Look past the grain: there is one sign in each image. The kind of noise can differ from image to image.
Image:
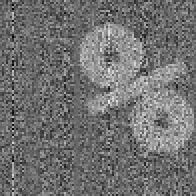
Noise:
columns of uneven size
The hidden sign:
percent sign
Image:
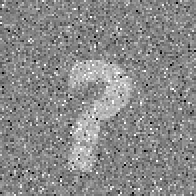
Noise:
heavy tails
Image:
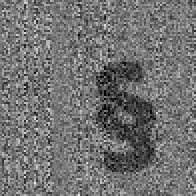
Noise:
columns of uneven size
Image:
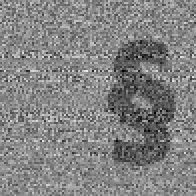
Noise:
rows of uneven size
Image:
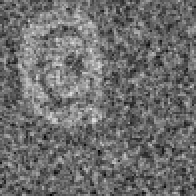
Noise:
blotchy
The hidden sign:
at sign
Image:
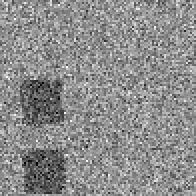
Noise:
independent entries
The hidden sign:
colon
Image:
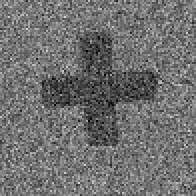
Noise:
independent entries
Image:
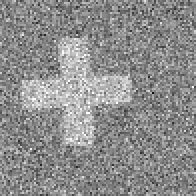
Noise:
independent entries
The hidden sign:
plus sign
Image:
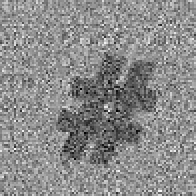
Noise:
low rank plus noise
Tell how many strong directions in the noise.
three or four
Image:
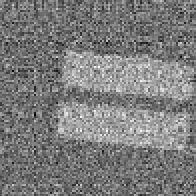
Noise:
low rank plus noise
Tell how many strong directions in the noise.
two
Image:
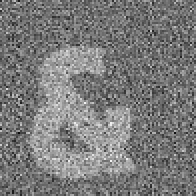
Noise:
low rank plus noise
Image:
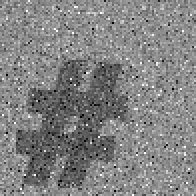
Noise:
heavy tails
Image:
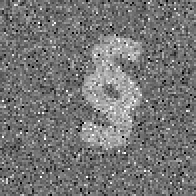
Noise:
heavy tails
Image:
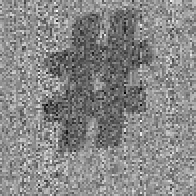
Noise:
columns of uneven size
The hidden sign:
hash sign
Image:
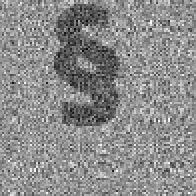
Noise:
low rank plus noise
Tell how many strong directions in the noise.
two
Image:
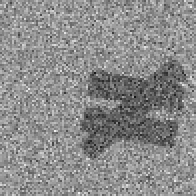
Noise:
independent entries
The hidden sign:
not-equal sign
